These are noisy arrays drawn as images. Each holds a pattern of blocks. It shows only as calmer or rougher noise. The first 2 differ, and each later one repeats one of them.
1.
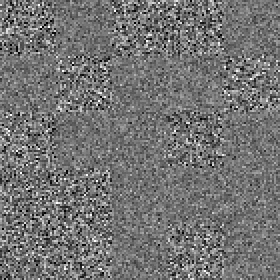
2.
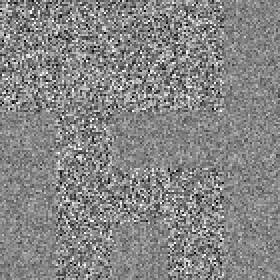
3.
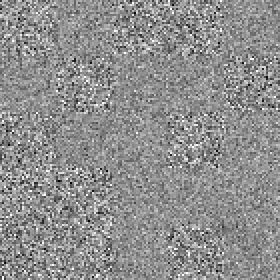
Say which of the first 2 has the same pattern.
1
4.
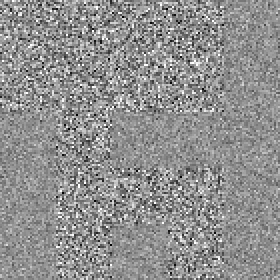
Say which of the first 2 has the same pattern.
2
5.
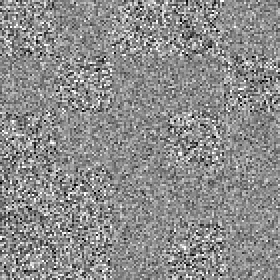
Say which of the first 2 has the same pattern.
1
